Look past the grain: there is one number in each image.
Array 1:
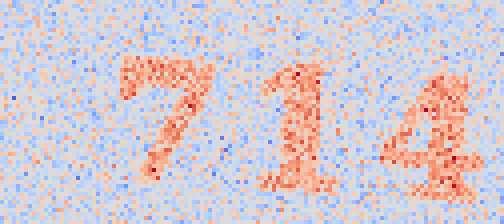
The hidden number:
714
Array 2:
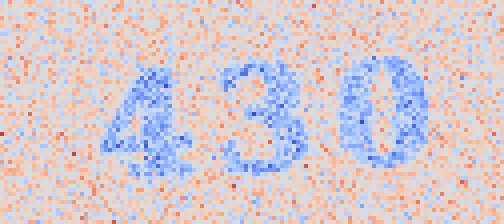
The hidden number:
430
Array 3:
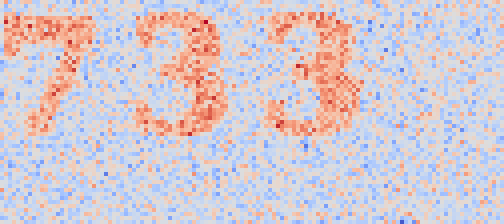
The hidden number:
733
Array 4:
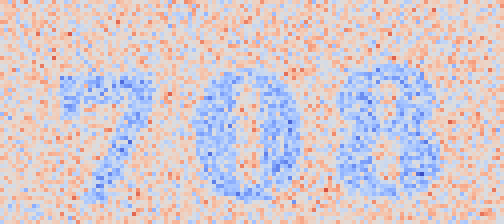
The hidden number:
708
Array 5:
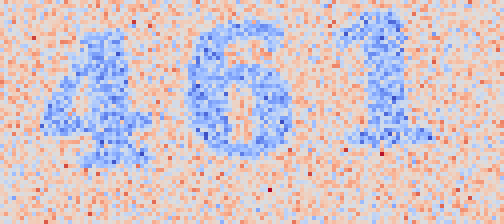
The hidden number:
461
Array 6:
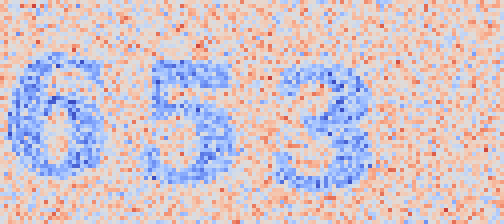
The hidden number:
653
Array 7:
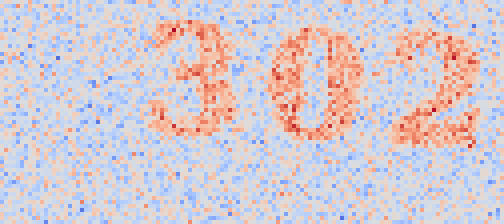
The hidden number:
302
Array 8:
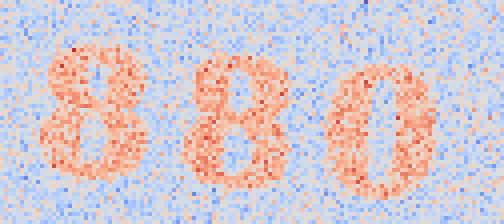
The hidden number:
880
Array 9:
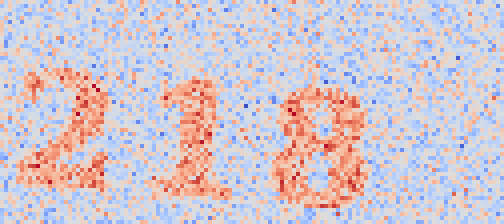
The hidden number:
218
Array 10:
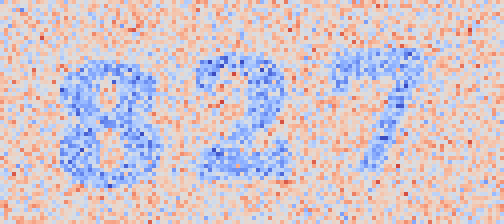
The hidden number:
827
